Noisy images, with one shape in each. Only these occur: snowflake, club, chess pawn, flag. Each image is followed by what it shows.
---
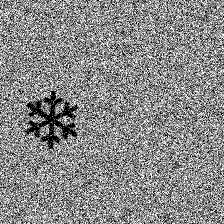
dark snowflake, middle left
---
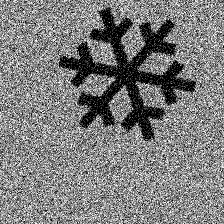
dark snowflake
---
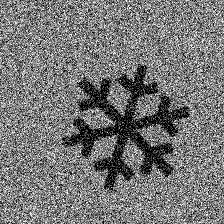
dark snowflake
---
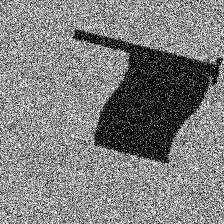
dark flag
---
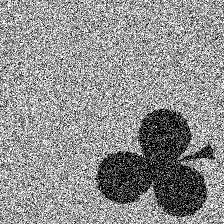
dark club
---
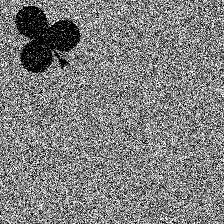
dark club, top left
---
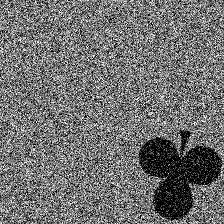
dark club, bottom right
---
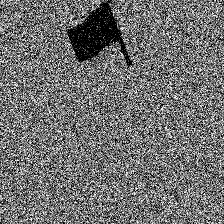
dark flag, top middle
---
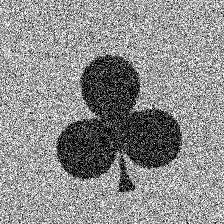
dark club
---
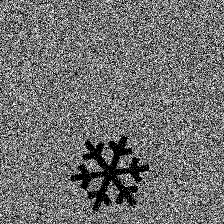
dark snowflake, bottom middle
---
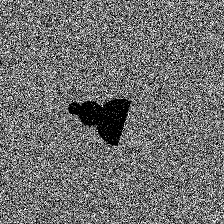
dark chess pawn, centre
